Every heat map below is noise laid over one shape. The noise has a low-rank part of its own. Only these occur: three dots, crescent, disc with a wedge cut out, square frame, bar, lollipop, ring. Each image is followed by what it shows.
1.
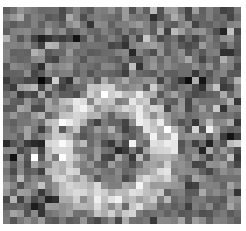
light ring
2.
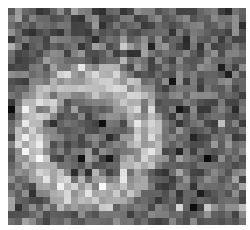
light ring
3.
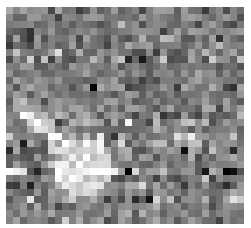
light lollipop
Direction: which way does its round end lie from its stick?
down and right
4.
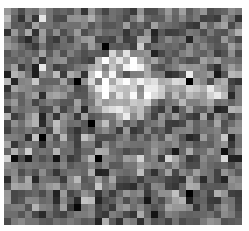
light lollipop
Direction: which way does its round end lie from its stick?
left
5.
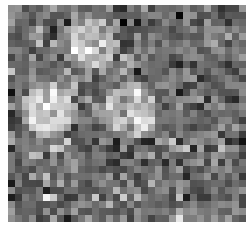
light three dots
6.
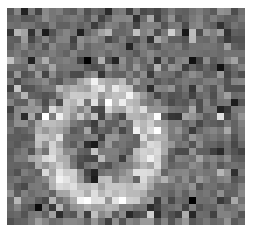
light ring
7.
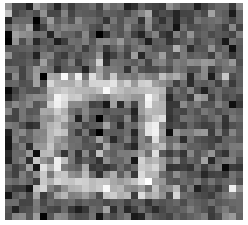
light square frame
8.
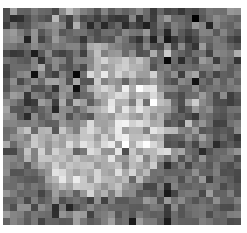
light disc with a wedge cut out
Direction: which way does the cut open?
up and left
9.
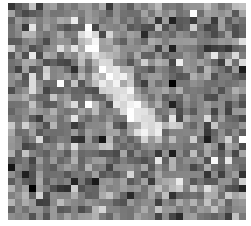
light bar
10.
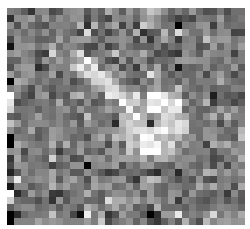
light lollipop
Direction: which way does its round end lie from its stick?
down and right
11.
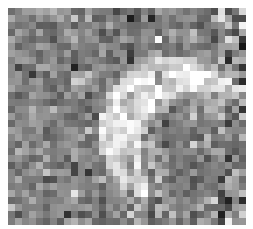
light crescent
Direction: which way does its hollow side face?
down and right
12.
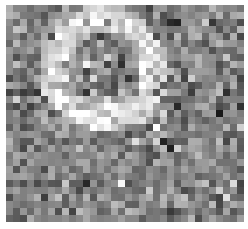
light ring
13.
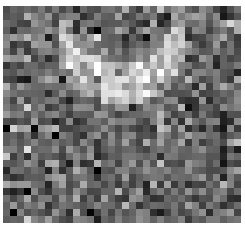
light crescent
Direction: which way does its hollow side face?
up
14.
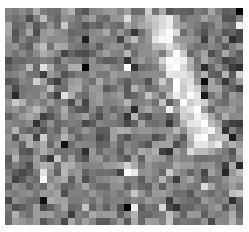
light bar
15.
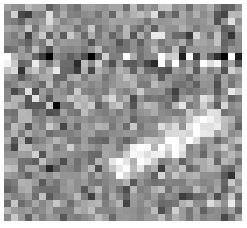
light bar
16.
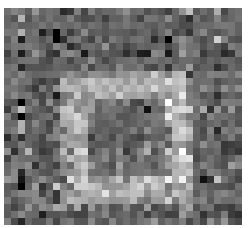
light square frame
